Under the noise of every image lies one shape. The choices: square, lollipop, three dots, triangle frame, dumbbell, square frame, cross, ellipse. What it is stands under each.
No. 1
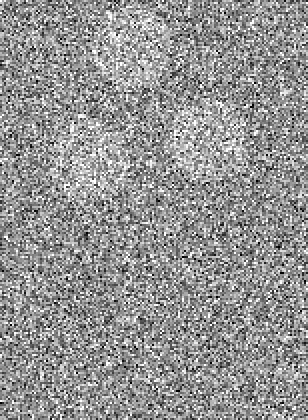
three dots
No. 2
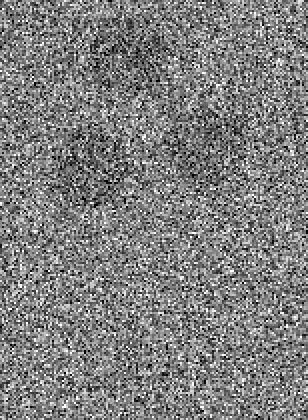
three dots
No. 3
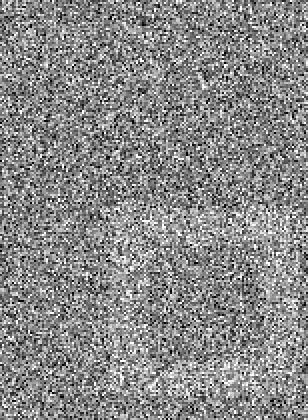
square frame
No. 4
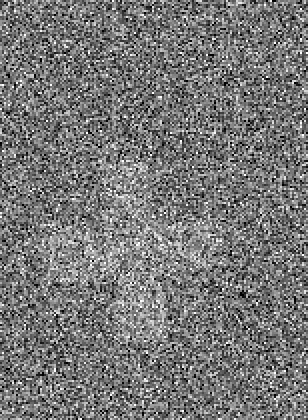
cross
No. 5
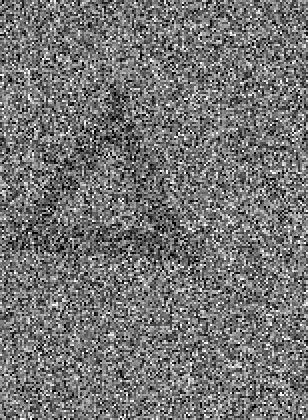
triangle frame
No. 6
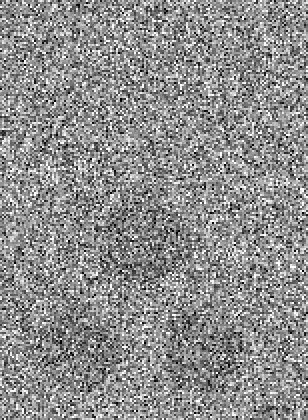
three dots
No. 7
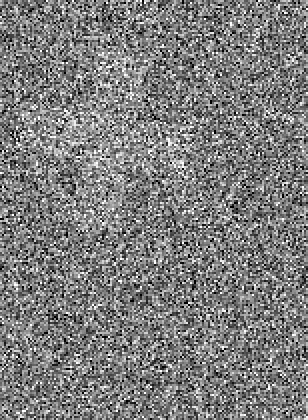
cross
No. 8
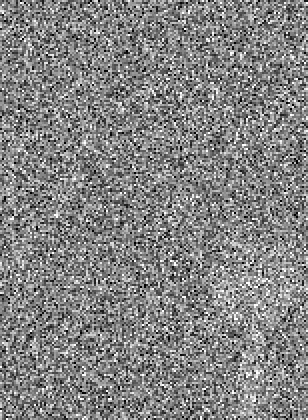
lollipop
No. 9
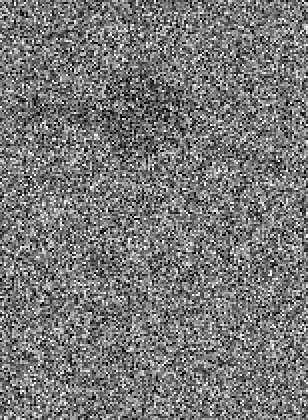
lollipop
